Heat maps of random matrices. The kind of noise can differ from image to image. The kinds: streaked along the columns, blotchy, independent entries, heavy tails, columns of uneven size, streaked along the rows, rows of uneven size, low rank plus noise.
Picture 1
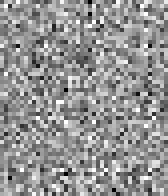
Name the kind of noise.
low rank plus noise
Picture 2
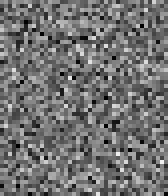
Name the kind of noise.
independent entries
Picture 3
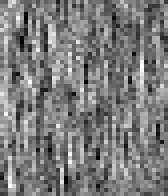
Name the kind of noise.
streaked along the columns
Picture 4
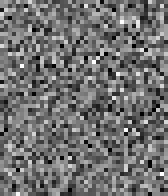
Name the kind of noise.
independent entries
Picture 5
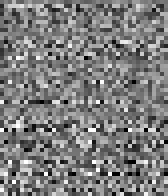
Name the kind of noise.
rows of uneven size
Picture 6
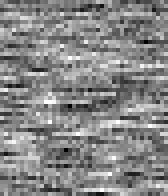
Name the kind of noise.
streaked along the rows
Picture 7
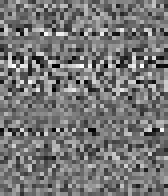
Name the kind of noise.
rows of uneven size
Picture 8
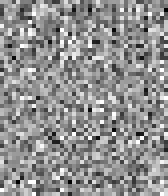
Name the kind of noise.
low rank plus noise
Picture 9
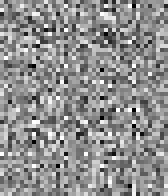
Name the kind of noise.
low rank plus noise
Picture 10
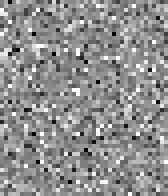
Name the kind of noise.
heavy tails
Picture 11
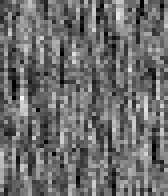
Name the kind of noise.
streaked along the columns
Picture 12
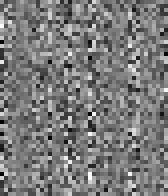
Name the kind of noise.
columns of uneven size
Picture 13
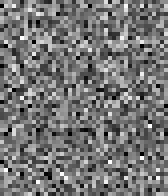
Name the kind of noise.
low rank plus noise
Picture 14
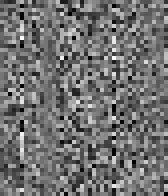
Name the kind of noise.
columns of uneven size
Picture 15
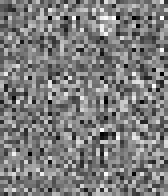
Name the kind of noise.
low rank plus noise
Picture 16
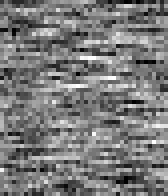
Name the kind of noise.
streaked along the rows
